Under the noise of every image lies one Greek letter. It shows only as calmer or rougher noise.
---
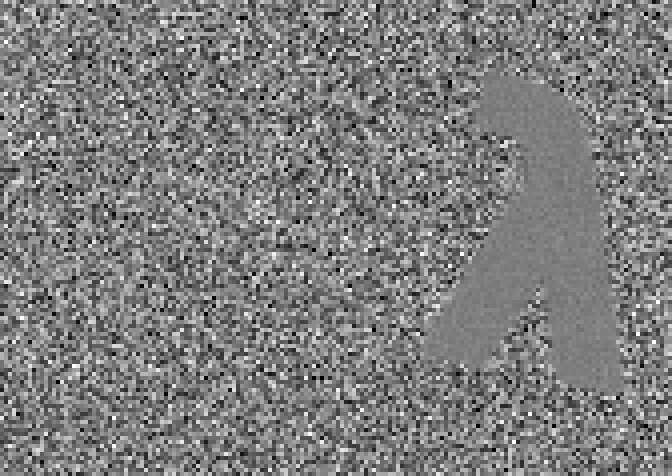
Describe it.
calm lambda
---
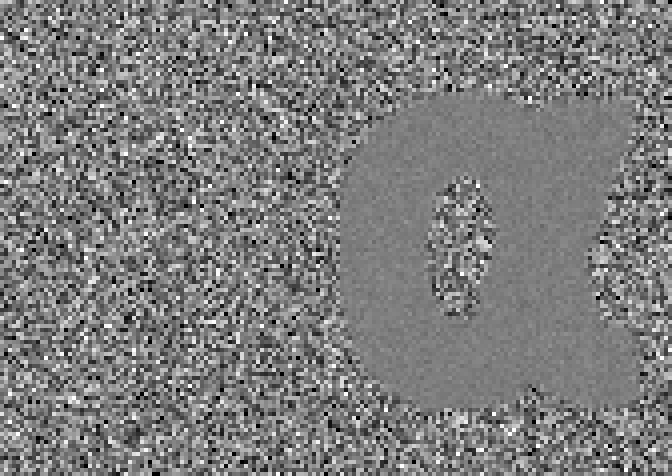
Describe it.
calm alpha
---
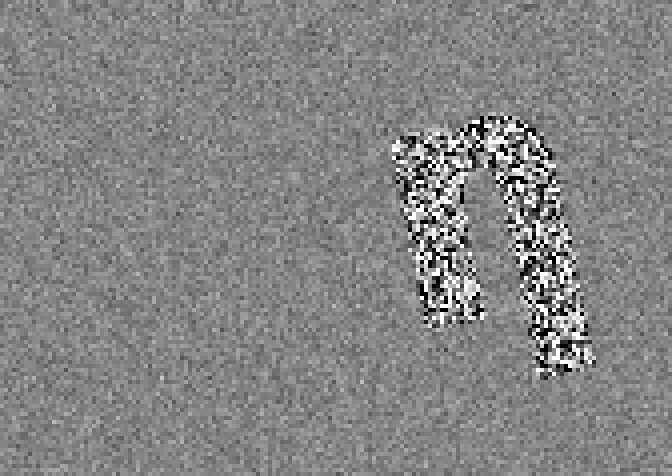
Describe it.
rough eta
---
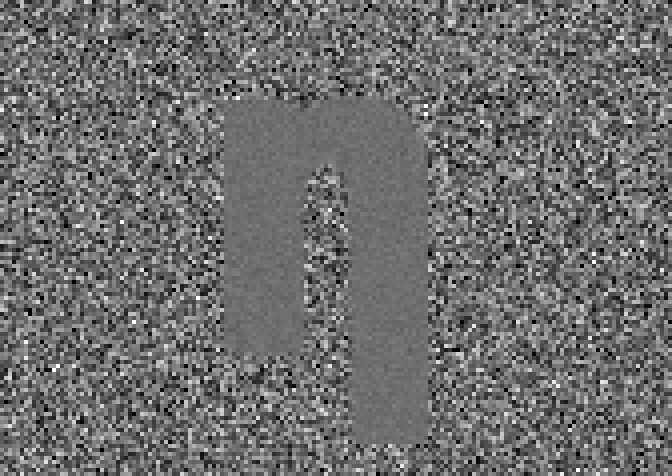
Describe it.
calm eta
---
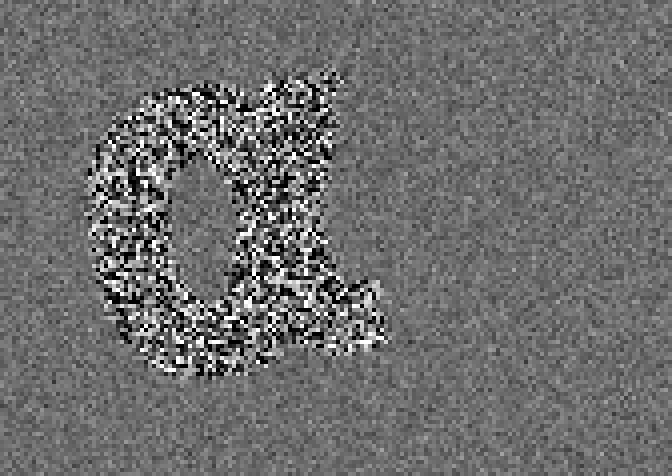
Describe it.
rough alpha
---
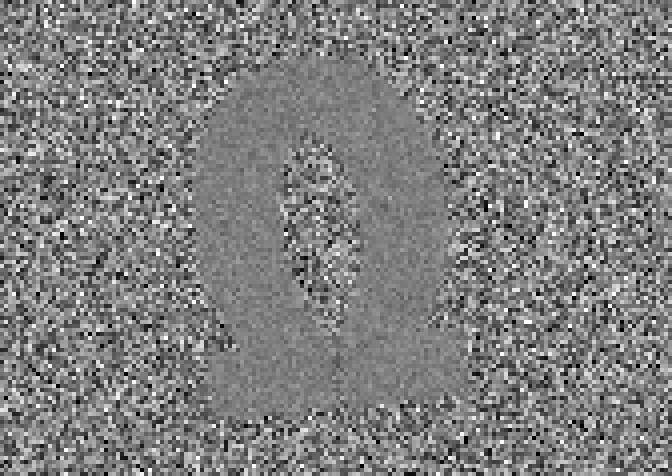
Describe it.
calm omega
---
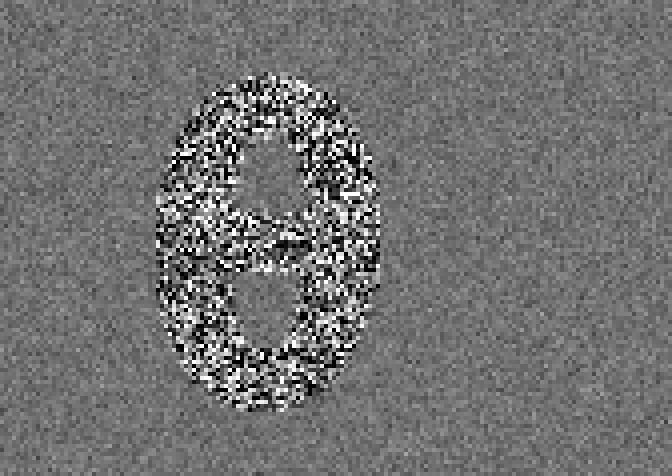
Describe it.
rough theta
